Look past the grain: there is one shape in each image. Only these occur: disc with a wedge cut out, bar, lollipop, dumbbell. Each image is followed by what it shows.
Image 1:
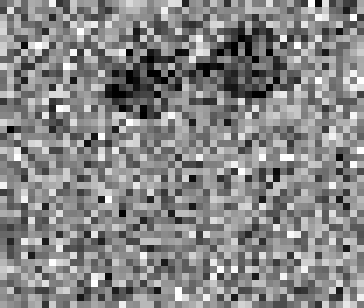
dumbbell
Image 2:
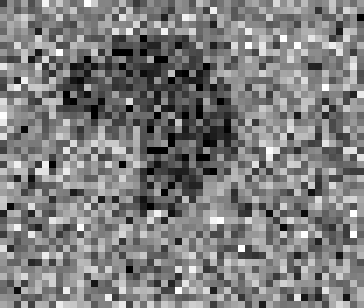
disc with a wedge cut out
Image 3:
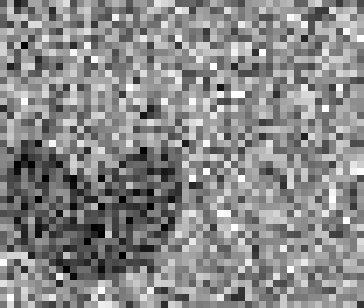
disc with a wedge cut out
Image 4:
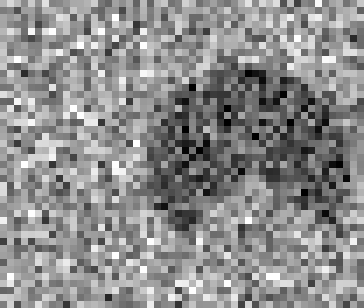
disc with a wedge cut out
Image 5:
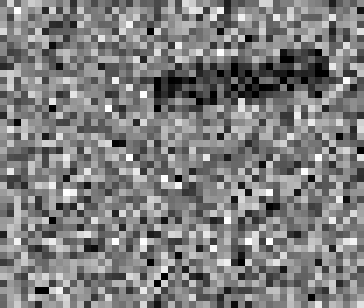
bar
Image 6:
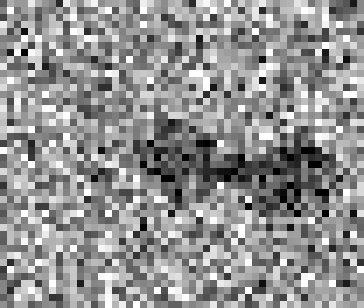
dumbbell
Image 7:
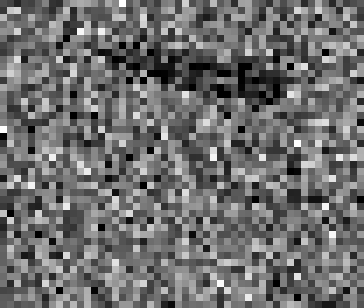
bar
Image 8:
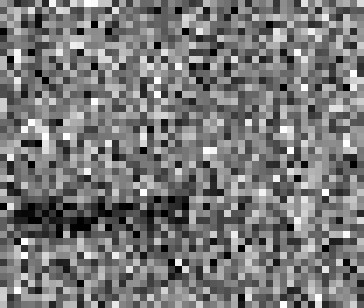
bar
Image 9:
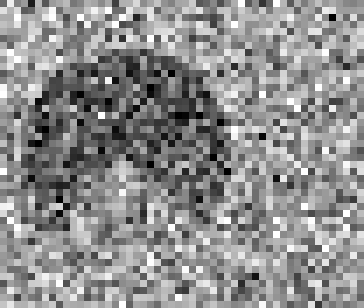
disc with a wedge cut out
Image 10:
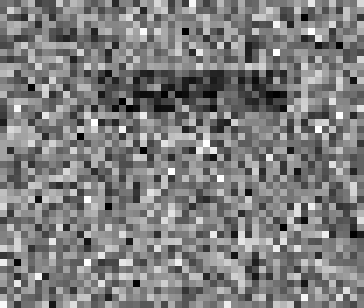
bar
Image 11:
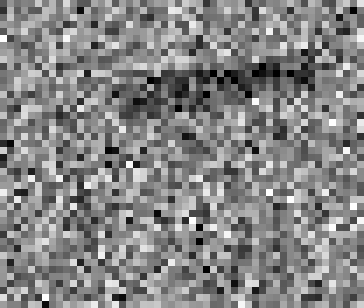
bar
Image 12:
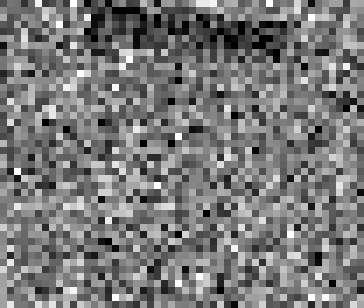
bar
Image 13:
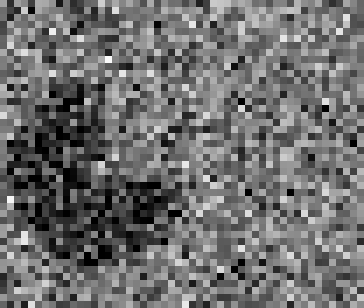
disc with a wedge cut out
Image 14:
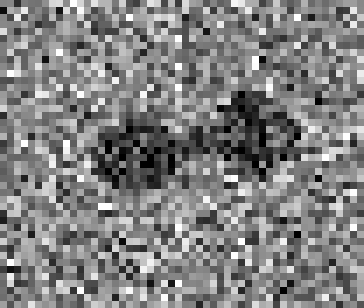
dumbbell
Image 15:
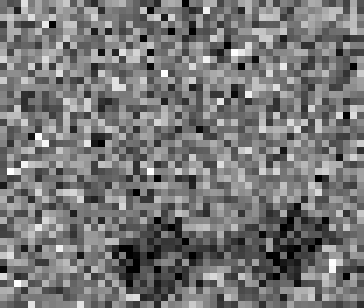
dumbbell
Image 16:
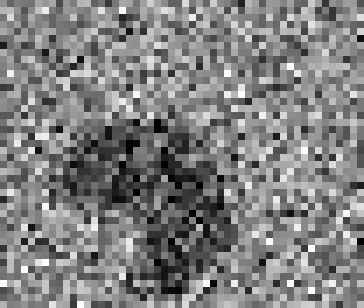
disc with a wedge cut out
